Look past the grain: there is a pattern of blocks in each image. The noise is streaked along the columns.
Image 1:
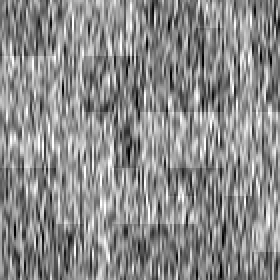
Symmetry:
no symmetry
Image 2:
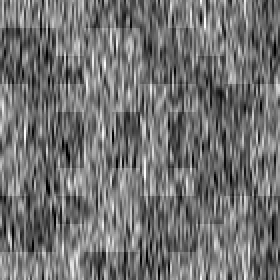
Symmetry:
top and bottom mirror each other
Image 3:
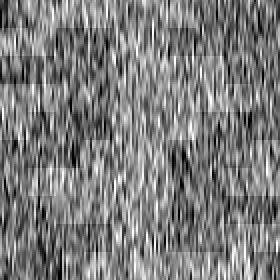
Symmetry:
the same after a half turn
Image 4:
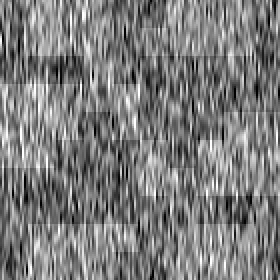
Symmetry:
the same after a half turn
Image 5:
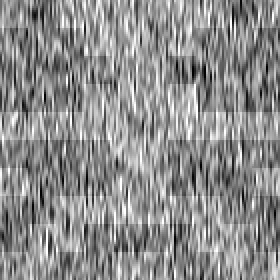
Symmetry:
left and right mirror each other
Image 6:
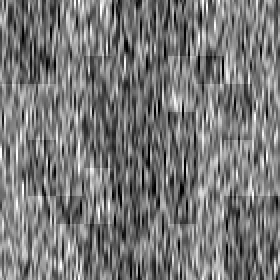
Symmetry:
the same after a half turn
